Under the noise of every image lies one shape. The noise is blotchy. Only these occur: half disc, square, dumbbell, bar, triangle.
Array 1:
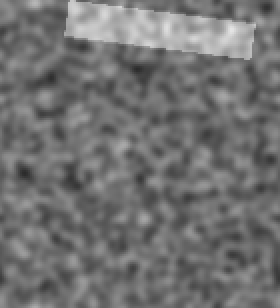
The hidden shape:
bar
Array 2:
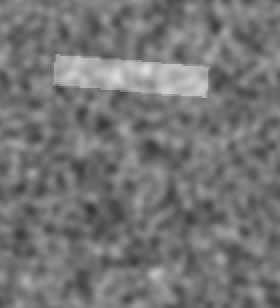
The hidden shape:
bar
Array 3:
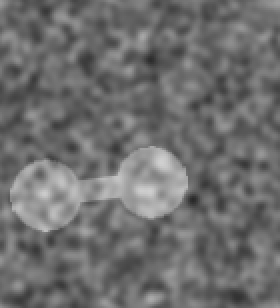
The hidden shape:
dumbbell
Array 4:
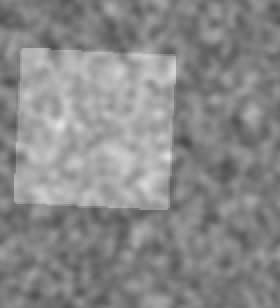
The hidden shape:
square
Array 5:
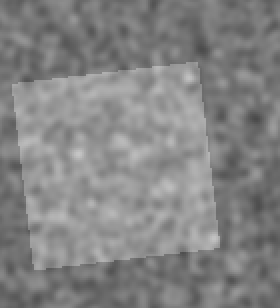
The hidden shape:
square
